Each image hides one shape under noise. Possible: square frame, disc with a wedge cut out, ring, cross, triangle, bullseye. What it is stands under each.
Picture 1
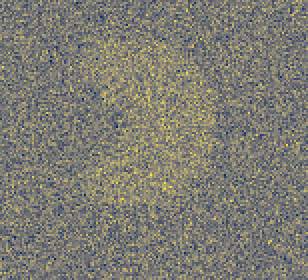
light disc with a wedge cut out
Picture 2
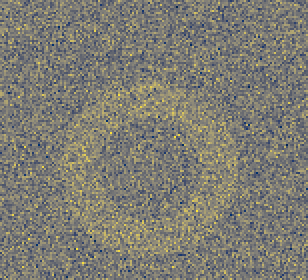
light ring
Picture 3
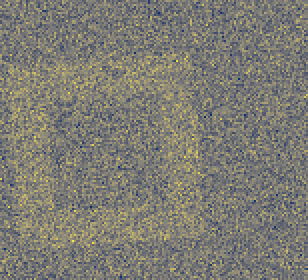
light square frame
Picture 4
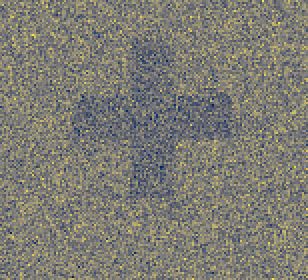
dark cross
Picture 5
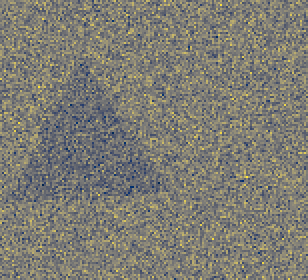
dark triangle
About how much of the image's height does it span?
half
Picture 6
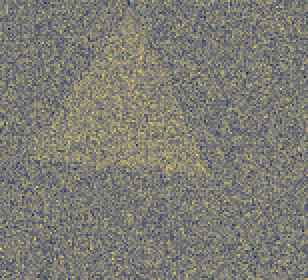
light triangle
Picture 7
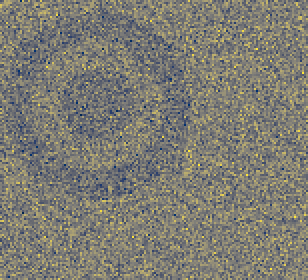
dark bullseye
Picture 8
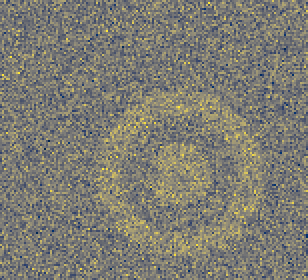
light bullseye
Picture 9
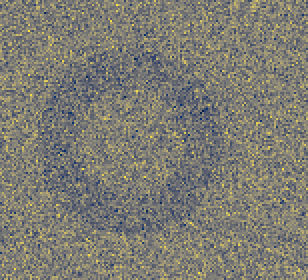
dark ring
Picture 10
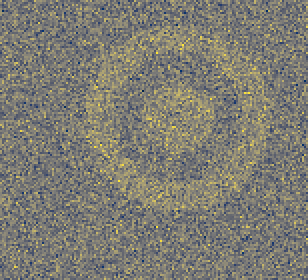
light bullseye
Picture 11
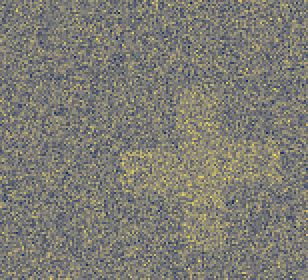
light cross
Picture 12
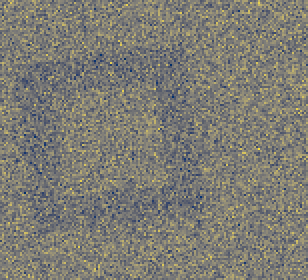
dark square frame
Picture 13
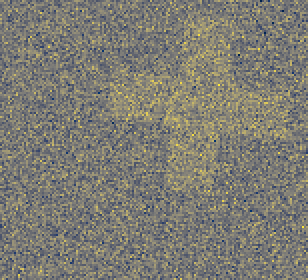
light cross
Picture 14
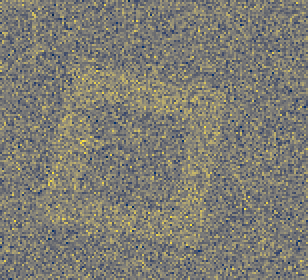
light square frame
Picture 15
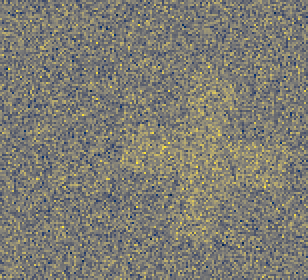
light cross
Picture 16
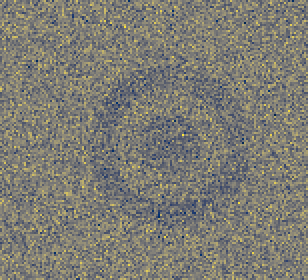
dark bullseye
